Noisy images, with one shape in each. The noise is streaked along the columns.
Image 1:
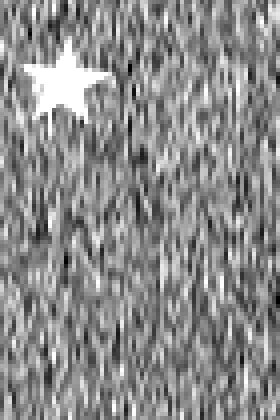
light star, top left
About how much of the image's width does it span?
a third
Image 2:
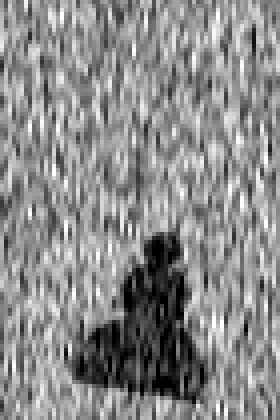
dark chess pawn
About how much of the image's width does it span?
half
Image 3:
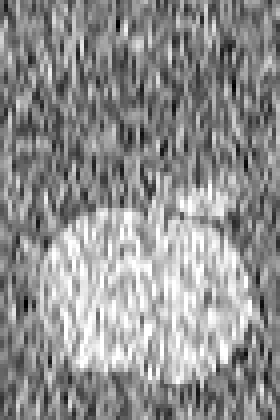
light apple
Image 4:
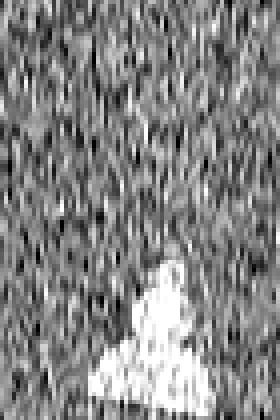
light chess pawn, bottom middle
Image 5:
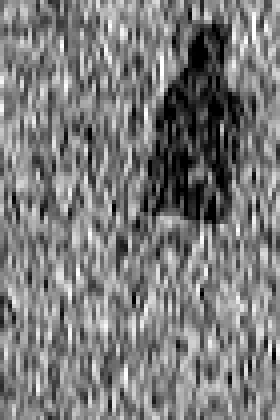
dark bottle
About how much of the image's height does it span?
half
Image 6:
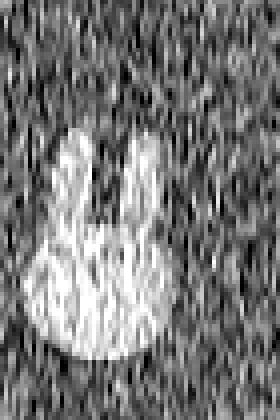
light rabbit's head
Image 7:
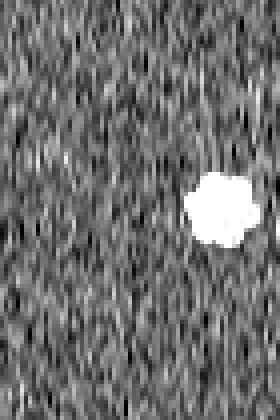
light flower, middle right
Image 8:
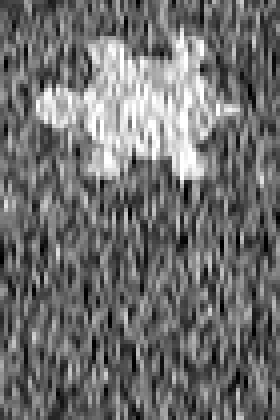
light turtle
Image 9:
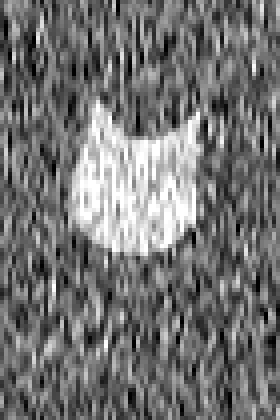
light cat's head
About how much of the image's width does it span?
half
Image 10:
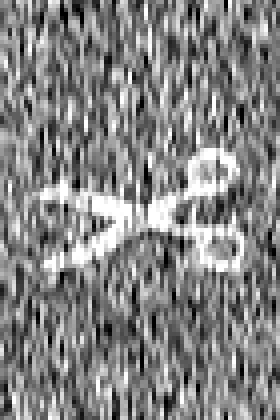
light pair of scissors
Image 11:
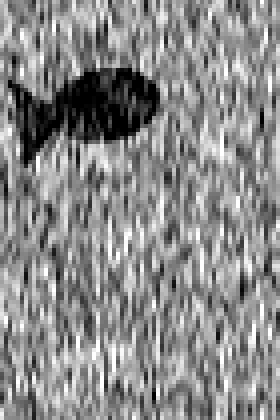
dark fish
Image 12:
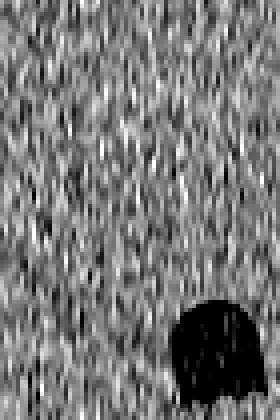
dark ghost, bottom right
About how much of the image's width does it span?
a third
